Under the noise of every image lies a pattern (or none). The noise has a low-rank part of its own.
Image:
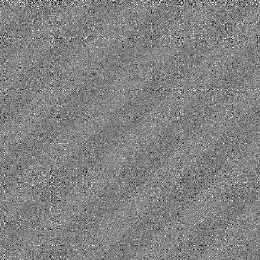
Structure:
diagonal stripes
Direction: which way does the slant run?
bottom left to top right
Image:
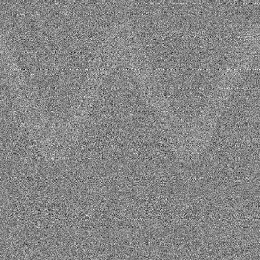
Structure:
a wavy band
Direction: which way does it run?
left to right
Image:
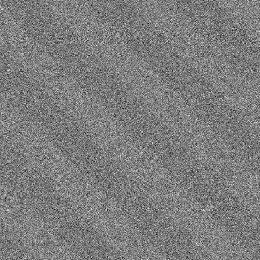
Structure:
diagonal stripes
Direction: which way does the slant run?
top left to bottom right
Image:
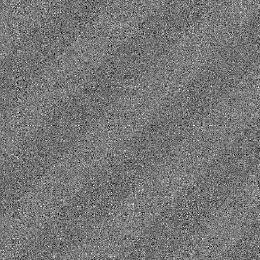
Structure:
diagonal stripes
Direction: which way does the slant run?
bottom left to top right
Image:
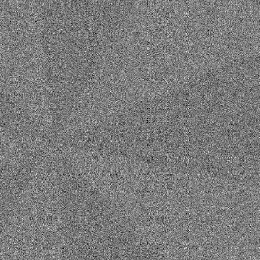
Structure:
spokes from one point
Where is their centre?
middle left
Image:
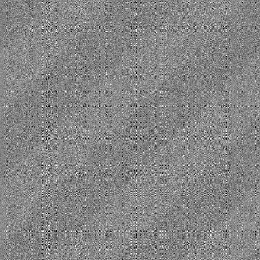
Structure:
diagonal stripes
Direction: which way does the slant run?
bottom left to top right
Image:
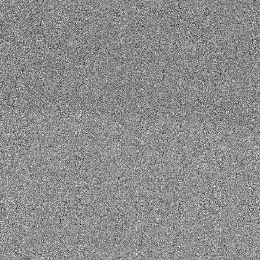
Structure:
a sharp edge
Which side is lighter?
bottom
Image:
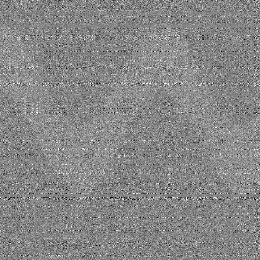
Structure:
a wavy band
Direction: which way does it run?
left to right
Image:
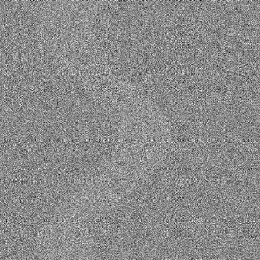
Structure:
a wavy band
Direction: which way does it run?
top to bottom
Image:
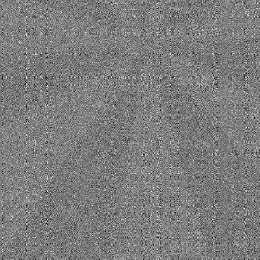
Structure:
spokes from one point
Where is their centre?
top middle
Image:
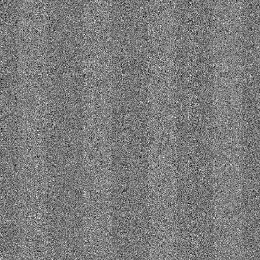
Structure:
vertical stripes
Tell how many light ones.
4
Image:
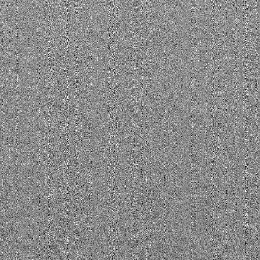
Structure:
a smooth slope
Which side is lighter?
top
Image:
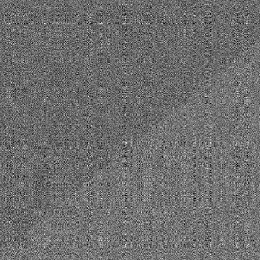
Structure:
a sharp edge
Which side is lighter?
bottom right
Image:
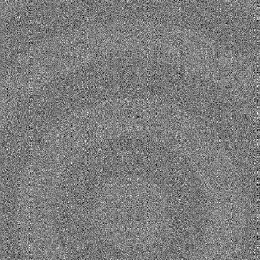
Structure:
rings round one point
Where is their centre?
bottom middle
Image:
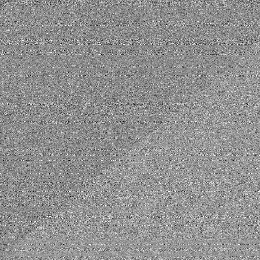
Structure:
a sharp edge
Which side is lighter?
bottom right
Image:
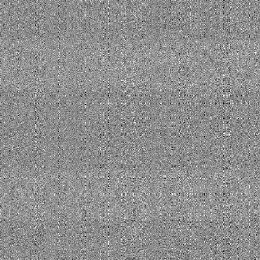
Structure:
horizontal stripes
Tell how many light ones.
2
